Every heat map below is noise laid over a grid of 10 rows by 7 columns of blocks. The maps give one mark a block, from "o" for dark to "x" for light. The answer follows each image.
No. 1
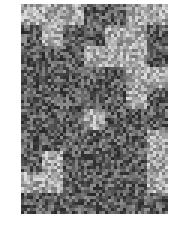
x x x o o x x
o x o o x x o
o o o x x x o
o o o o o x x
o o o o o x o
o o o x o o o
o o o o o o x
o x o o o o x
x x o o o o x
o o o o o o o
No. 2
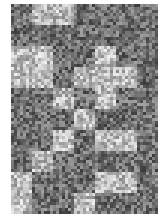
o x x o o o o
o o o o o o o
x x o o x o o
x x o x x x o
o o x o x o o
o o o x o o o
o o x o x x o
o x o o o o o
x o o o x x o
x o o x o o o
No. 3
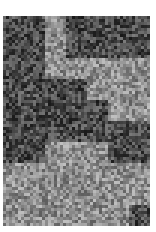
o o x o o o o
o o x o o o o
o o x x x x x
o o o o x x x
o o o o o x x
o o o o o o o
o o x x x o o
x x x x x x x
x x x x x x x
x x x x x x o
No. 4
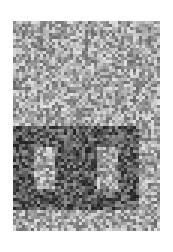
x x x x x x x
x x x x x x x
x x x x x x x
x x x x x x x
x x x x x x x
o o o o o o x
o x o o x o x
o x o o x o x
o o o o o o x
x x x x x x x
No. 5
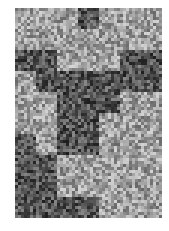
x x x o x x x
x x x x x x x
o o x x x o o
x o o o o o o
x x o o o x x
x x o o x x x
o x o o x x x
o o x x x x x
o o x x x x x
o o o o x x x
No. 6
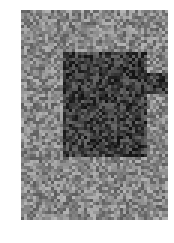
x x x x x x x
x x x x x x x
x x o o o o x
x x o o o o o
x x o o o o x
x x o o o o x
x x o o o o x
x x x x x x x
x x x x x x x
x x x x x x x
